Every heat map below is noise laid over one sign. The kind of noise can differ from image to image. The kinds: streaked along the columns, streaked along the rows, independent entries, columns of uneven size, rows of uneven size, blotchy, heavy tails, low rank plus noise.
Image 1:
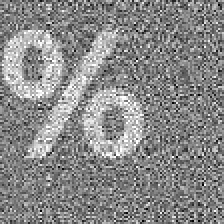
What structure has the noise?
low rank plus noise
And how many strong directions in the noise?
three or four
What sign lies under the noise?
percent sign
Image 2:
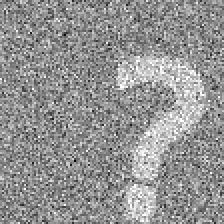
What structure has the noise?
independent entries
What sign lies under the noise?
question mark
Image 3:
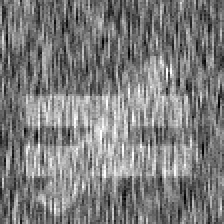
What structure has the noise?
streaked along the columns
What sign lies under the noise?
not-equal sign
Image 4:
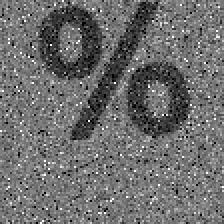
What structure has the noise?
heavy tails
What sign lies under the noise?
percent sign
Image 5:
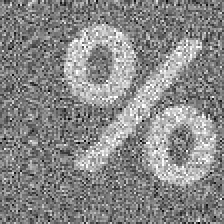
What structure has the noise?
low rank plus noise
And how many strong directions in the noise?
five to eight
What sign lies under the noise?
percent sign
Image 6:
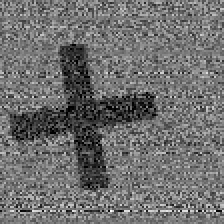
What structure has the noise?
rows of uneven size
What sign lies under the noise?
plus sign
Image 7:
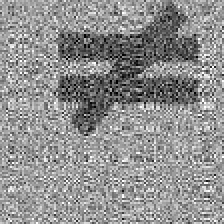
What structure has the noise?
low rank plus noise
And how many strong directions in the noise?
two
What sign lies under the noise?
not-equal sign
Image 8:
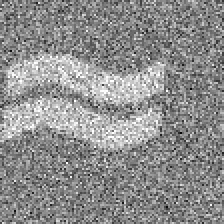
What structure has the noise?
independent entries
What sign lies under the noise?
approximately sign
